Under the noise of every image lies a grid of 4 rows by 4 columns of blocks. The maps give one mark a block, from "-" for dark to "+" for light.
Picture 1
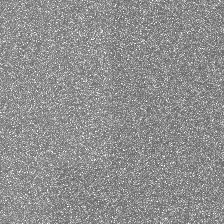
++--
++--
++--
+---
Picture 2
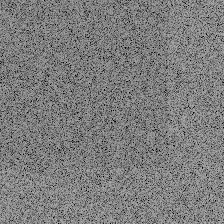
---+
---+
---+
++++
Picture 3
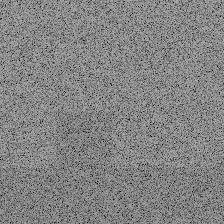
++++
++++
+-++
----
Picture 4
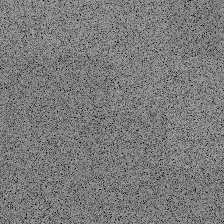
+++-
--++
---+
----
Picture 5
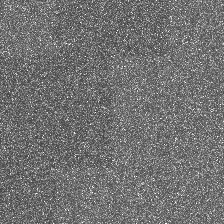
+--+
--++
--++
-+++
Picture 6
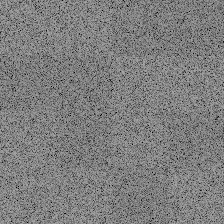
++--
--++
+-+-
++-+
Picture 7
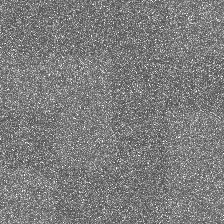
---+
++--
-+-+
+--+
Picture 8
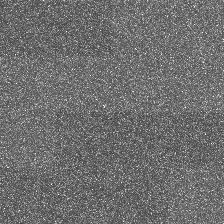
--++
++++
+---
---+
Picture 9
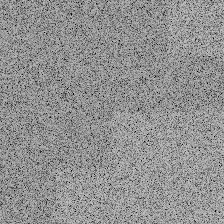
---+
----
--++
-+++
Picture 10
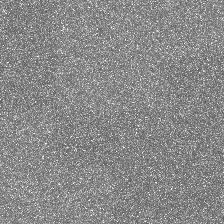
-+++
-++-
+---
++--
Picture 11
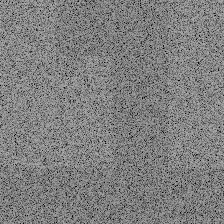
+--+
++-+
++-+
----
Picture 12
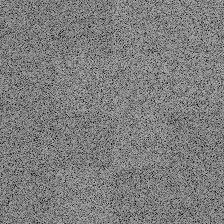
--++
-+++
--+-
-+--
